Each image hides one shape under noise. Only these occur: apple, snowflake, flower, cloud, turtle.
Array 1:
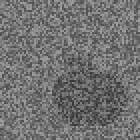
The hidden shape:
apple
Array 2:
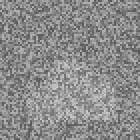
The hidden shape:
cloud
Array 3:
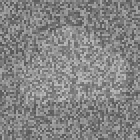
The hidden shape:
cloud
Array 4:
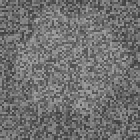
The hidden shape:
flower
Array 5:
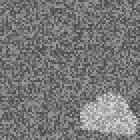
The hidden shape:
cloud
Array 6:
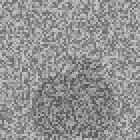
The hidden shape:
apple
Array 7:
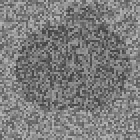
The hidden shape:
apple
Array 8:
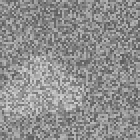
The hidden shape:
cloud
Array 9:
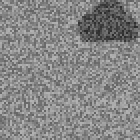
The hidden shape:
cloud
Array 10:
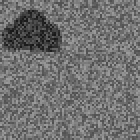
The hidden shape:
cloud
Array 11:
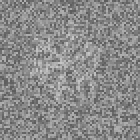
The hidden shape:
snowflake
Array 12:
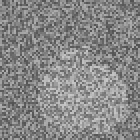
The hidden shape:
apple
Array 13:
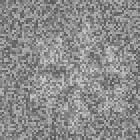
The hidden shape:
snowflake
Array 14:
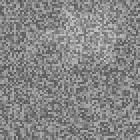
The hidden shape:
turtle
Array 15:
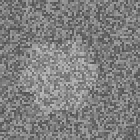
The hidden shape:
flower
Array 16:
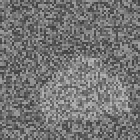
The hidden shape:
cloud
